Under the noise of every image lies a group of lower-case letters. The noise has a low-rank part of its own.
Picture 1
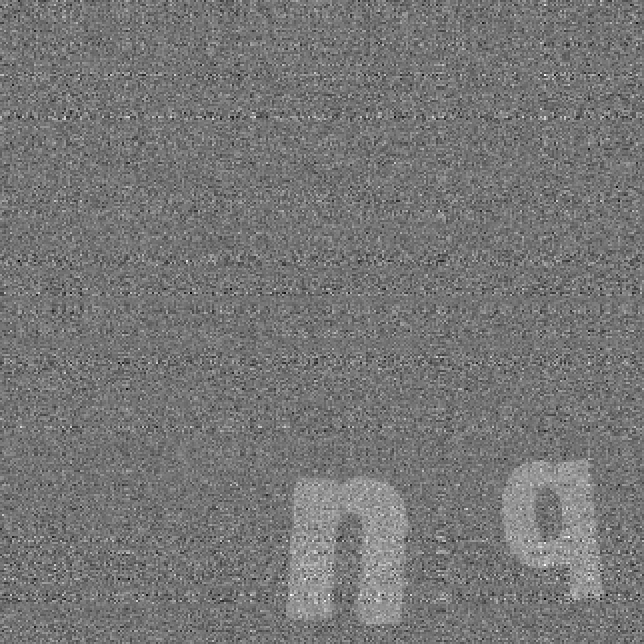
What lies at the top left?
nothing
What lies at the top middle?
nothing
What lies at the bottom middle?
n
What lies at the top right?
nothing
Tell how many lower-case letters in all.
2
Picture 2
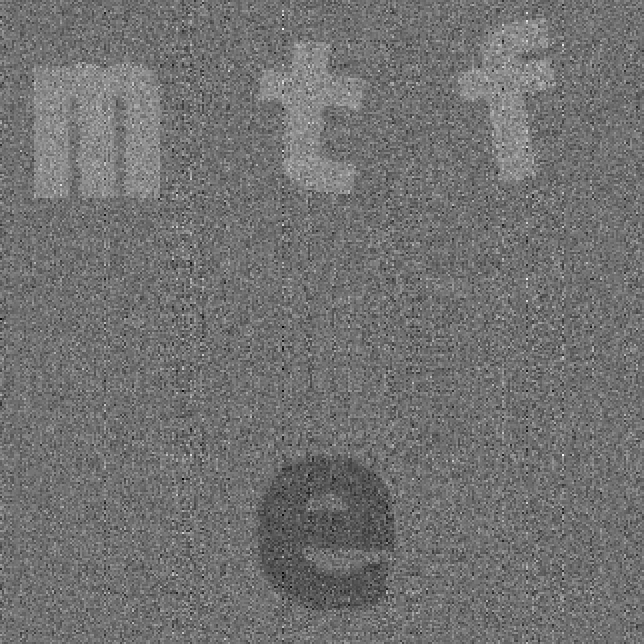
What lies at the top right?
f
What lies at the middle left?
nothing
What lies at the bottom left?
nothing
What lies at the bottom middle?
e
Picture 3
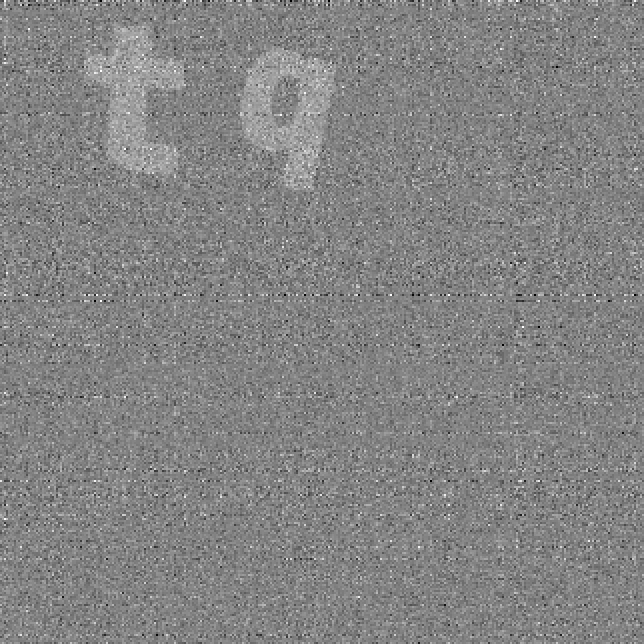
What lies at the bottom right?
nothing
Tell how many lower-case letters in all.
2
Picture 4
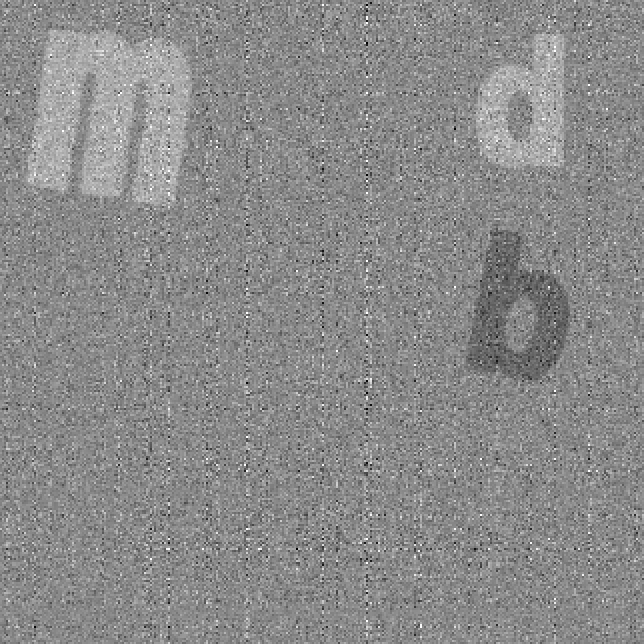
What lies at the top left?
m
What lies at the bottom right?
nothing
